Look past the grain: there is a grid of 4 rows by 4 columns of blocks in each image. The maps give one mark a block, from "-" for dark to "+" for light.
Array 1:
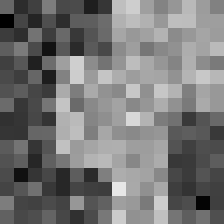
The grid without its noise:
--++
-+++
-++-
--+-
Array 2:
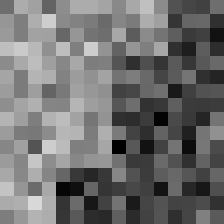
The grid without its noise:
+++-
++--
++--
+---
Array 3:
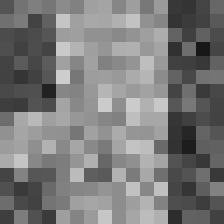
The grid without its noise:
-++-
-++-
+++-
-++-
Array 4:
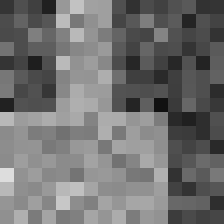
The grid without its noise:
-+--
-+--
+++-
+++-
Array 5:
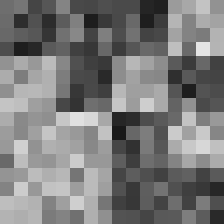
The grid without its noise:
---+
+-+-
++-+
++--
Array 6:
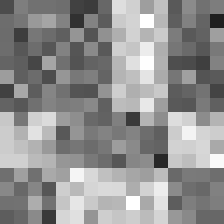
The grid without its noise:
--+-
--+-
+--+
-++-
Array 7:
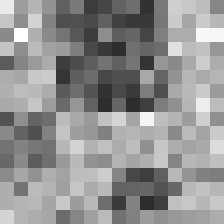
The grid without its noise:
+--+
+--+
-+++
++-+
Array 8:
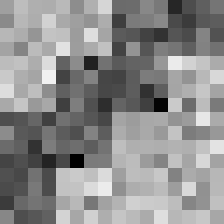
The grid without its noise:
++--
+--+
--++
-+++
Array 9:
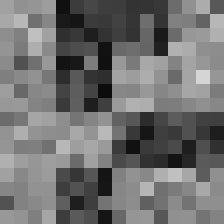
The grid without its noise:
+--+
+-++
++--
+-++
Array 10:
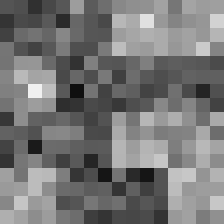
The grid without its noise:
--++
+---
--++
+--+
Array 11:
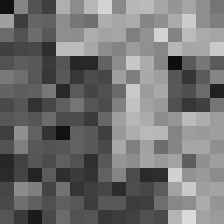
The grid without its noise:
-+++
--+-
--++
---+
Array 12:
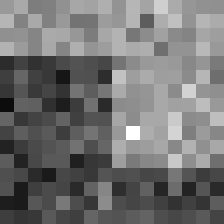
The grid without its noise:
++++
--++
--++
----
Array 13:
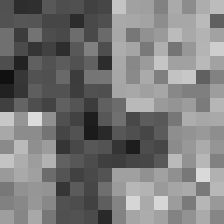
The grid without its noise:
--++
--++
+--+
+-++
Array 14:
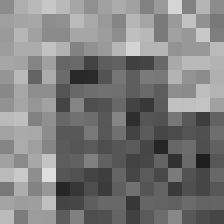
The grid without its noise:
++++
+--+
+---
+---
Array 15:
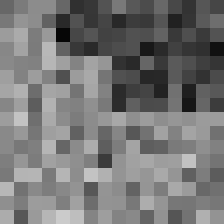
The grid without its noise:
+---
++--
++++
++++
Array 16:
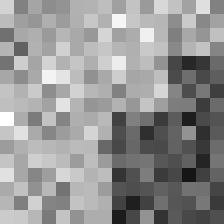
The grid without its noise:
++++
+++-
++--
++--
